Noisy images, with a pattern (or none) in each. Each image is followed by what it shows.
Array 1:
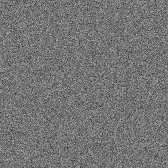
only noise
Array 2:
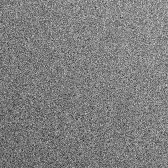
a smooth slope
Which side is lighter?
top right
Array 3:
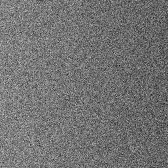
a smooth slope
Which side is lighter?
left
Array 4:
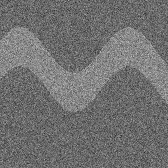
a wavy band
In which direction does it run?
left to right
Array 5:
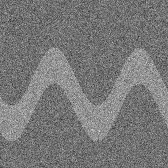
a wavy band
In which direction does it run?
left to right
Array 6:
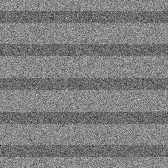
horizontal stripes
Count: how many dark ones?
5
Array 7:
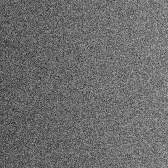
a smooth slope
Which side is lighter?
right
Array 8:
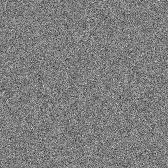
only noise
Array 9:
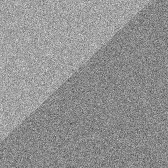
a sharp edge
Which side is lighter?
top left
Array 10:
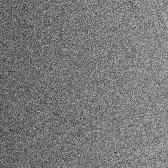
a smooth slope
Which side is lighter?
right
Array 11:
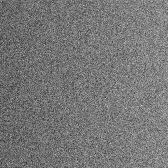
a smooth slope
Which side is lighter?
right
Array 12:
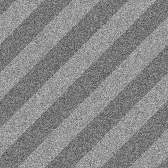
diagonal stripes
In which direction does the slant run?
bottom left to top right
